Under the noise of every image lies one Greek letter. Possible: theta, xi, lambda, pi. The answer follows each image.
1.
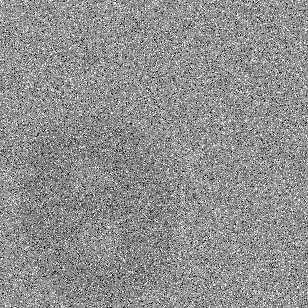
theta
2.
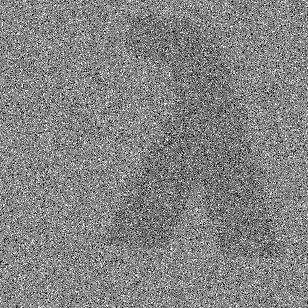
lambda
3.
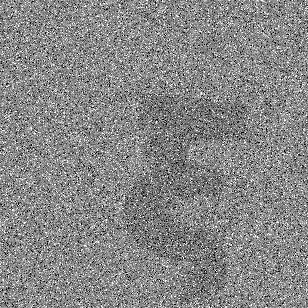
xi
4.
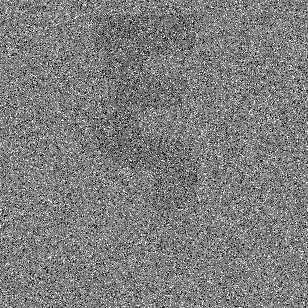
xi
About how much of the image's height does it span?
two thirds
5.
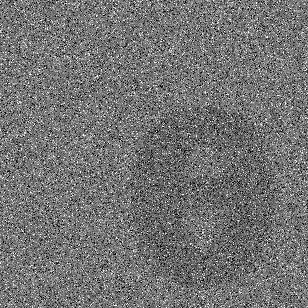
theta
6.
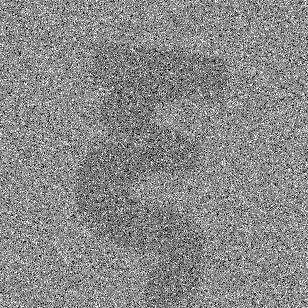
xi
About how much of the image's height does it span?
nearly all
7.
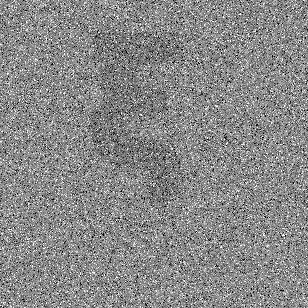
xi
